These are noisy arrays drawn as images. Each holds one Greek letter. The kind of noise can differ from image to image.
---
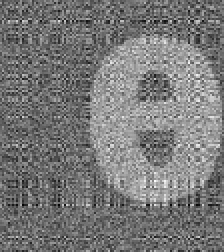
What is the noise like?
low rank plus noise
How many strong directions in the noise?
one
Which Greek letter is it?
theta
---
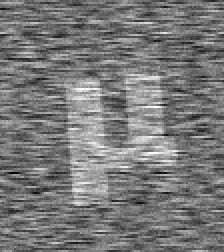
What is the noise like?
streaked along the rows
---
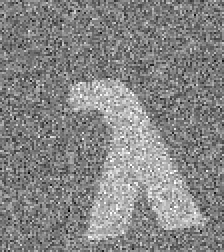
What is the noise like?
independent entries
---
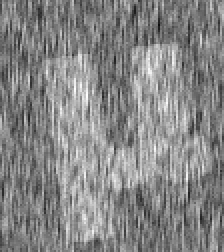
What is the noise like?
streaked along the columns
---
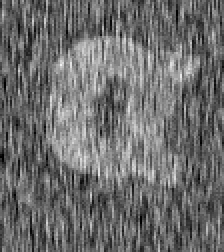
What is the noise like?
streaked along the columns
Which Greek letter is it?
alpha
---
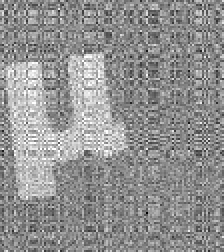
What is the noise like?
low rank plus noise
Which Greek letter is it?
mu
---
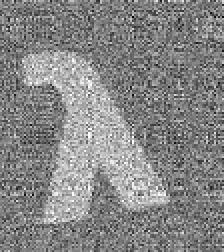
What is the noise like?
low rank plus noise
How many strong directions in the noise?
three or four
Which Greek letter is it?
lambda
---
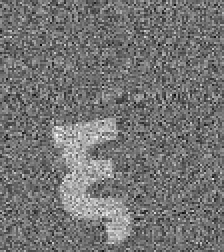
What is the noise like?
low rank plus noise
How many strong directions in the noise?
five to eight
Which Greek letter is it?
xi
